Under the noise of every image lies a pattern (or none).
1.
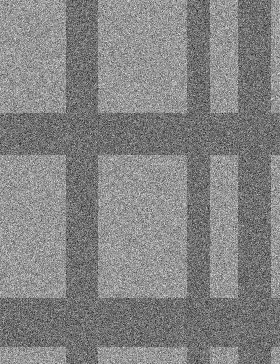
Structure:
bands of rows crossing bands of columns
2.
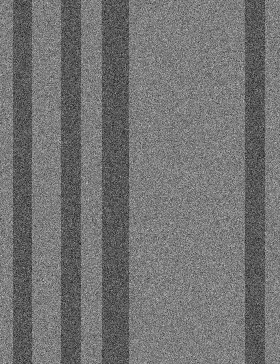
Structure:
bands of columns
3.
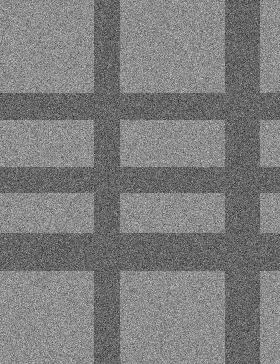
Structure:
bands of rows crossing bands of columns
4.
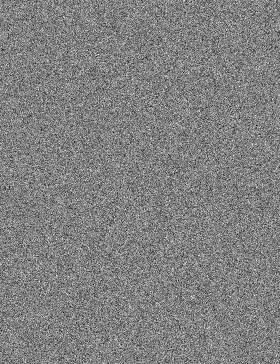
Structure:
only noise
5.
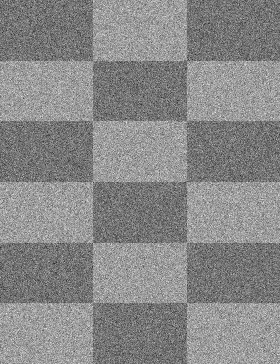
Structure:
a checkerboard
